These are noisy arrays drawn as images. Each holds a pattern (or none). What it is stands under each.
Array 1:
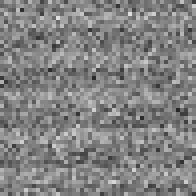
horizontal stripes
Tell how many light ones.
5
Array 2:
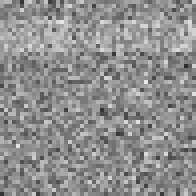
one horizontal stripe
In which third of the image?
top
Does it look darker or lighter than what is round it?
lighter
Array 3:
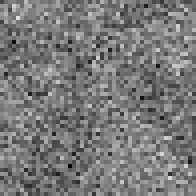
spokes from one point
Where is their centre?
top middle
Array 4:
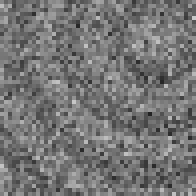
rings round one point
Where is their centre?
top right
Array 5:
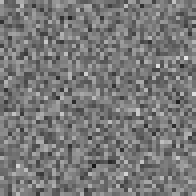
only noise
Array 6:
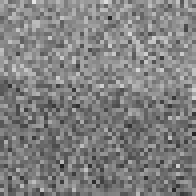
a sharp edge
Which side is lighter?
top
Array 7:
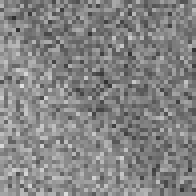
a sharp edge
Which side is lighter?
bottom left
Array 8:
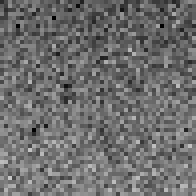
a smooth slope
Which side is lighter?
bottom
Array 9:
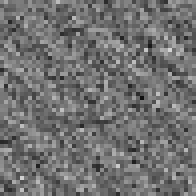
diagonal stripes
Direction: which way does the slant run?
top left to bottom right
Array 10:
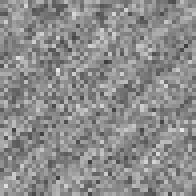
diagonal stripes
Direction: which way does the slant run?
bottom left to top right
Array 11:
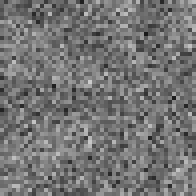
spokes from one point
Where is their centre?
middle right
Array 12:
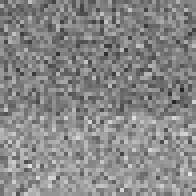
a sharp edge
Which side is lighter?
bottom
